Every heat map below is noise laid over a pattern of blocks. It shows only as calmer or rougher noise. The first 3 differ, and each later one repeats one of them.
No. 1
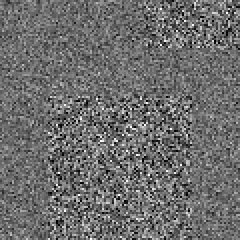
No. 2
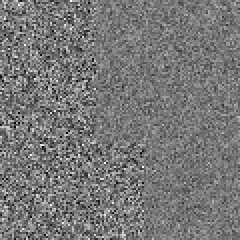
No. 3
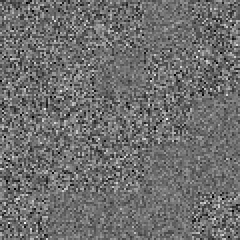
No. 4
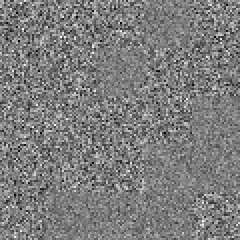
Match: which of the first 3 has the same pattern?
3
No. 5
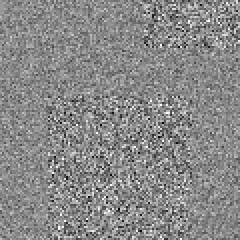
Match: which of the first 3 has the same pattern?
1
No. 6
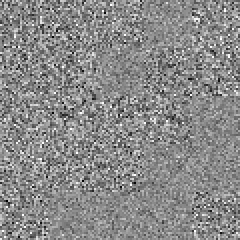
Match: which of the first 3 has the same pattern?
3
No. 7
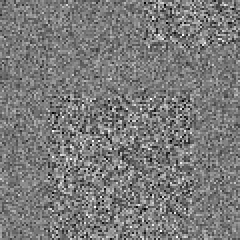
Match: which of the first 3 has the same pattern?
1
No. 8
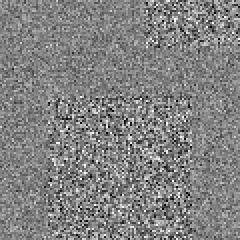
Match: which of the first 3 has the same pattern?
1
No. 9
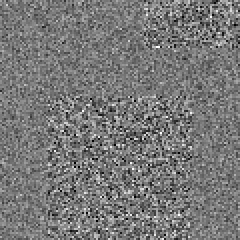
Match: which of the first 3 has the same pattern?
1
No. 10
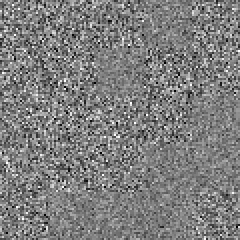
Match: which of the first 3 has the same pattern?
3
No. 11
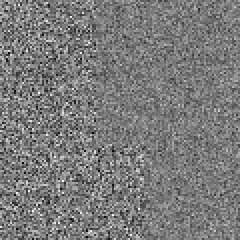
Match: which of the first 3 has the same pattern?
2
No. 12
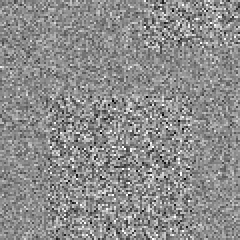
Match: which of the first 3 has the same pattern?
1
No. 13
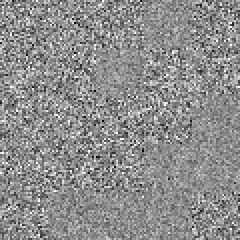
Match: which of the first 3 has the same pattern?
3
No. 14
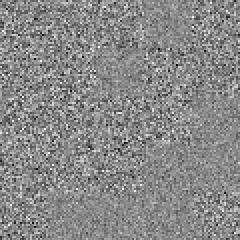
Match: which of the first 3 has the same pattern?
3
